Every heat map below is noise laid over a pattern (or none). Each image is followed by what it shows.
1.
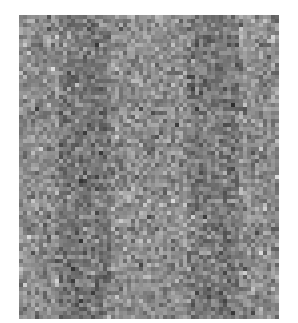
vertical stripes
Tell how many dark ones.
2
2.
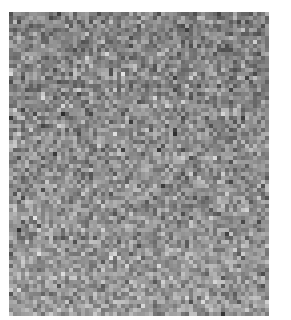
a smooth slope
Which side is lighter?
bottom
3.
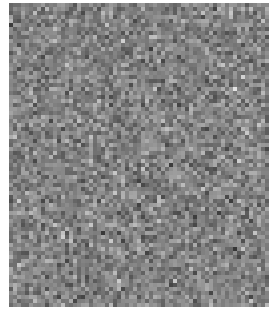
only noise
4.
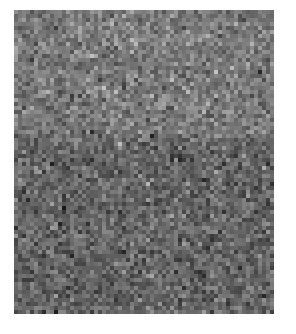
a sharp edge
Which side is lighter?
top
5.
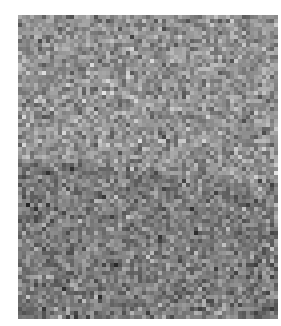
a sharp edge
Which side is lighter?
top
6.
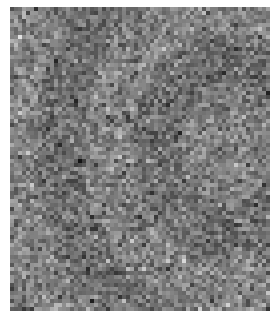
rings round one point
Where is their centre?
middle right
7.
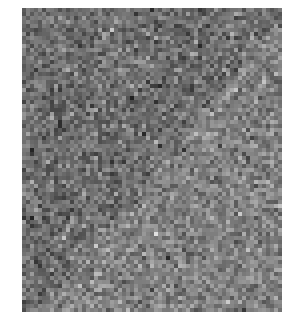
a sharp edge
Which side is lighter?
bottom right
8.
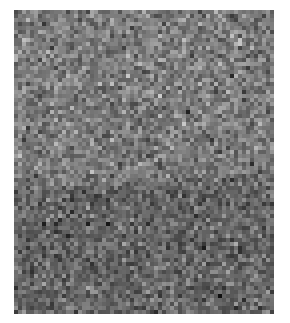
a sharp edge
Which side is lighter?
top
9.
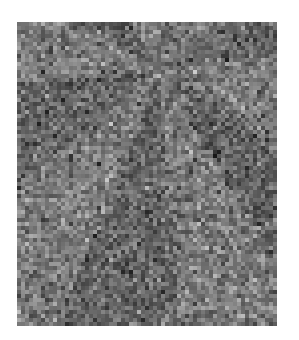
spokes from one point
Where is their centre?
top middle
